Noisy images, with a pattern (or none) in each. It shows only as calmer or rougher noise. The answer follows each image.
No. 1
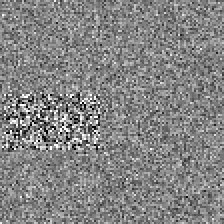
one block
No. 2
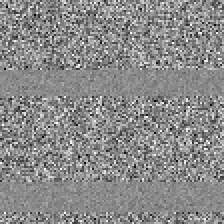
bands of rows
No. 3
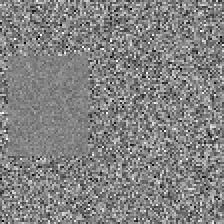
one block
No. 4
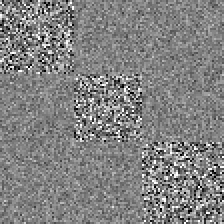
blocks along the diagonal
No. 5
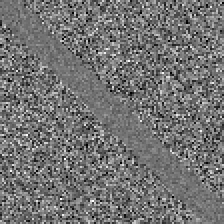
a diagonal band
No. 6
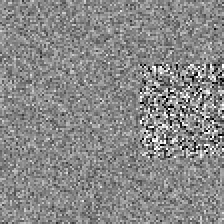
one block
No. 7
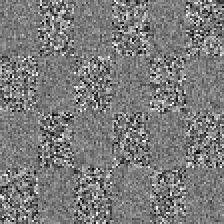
a checkerboard
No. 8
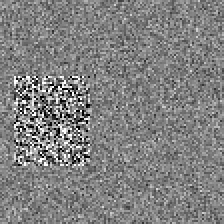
one block
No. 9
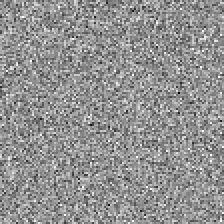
only noise
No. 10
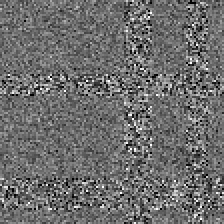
bands of rows crossing bands of columns
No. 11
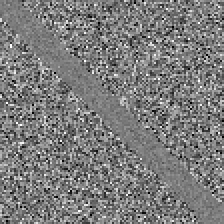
a diagonal band
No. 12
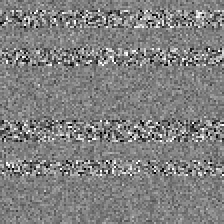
bands of rows
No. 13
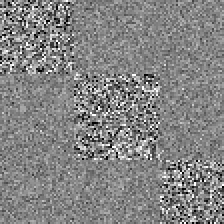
blocks along the diagonal
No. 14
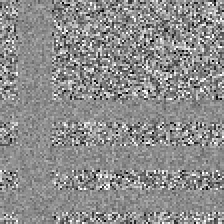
bands of rows crossing bands of columns
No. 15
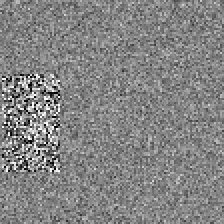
one block
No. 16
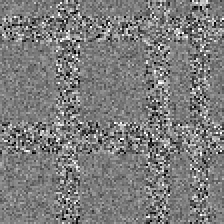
bands of rows crossing bands of columns
